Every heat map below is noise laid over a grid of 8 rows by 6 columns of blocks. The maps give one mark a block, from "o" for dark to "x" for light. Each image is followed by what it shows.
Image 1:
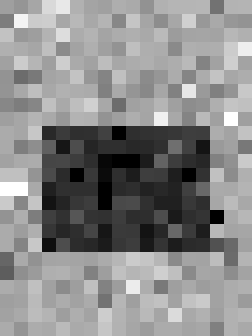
xxxxxx
xxxxxx
xxxxxx
xoooox
xoooox
xoooox
xxxxxx
xxxxxx
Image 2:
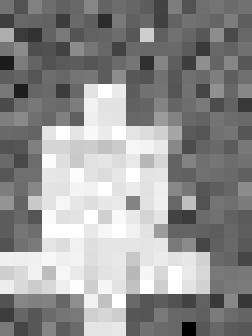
oooooo
oooooo
ooxooo
oxxxoo
oxxxoo
oxxxoo
xxxxxo
ooxooo
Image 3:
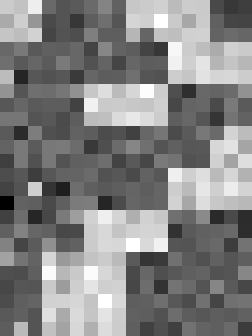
xooxxo
ooooxx
ooxxoo
ooooox
ooooxx
ooxxoo
oxxooo
oxxooo
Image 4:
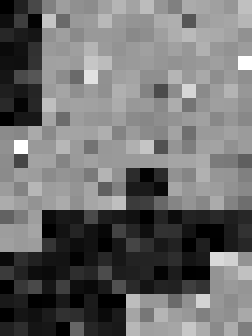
oxxxxx
oxxxxx
oxxxxx
xxxxxx
xxxoxx
xooooo
ooooox
oooxxx
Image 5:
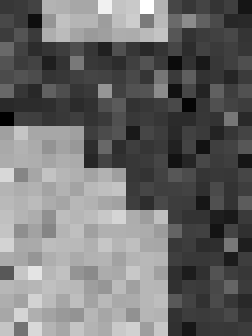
oxxxoo
oooooo
oooooo
xxoooo
xxxooo
xxxxoo
xxxxoo
xxxxoo
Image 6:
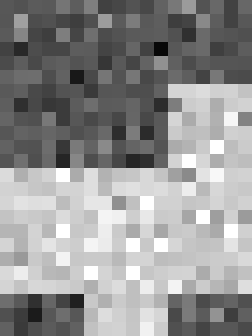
oooooo
oooooo
ooooxx
ooooxx
xxxxxx
xxxxxx
xxxxxx
ooxxoo
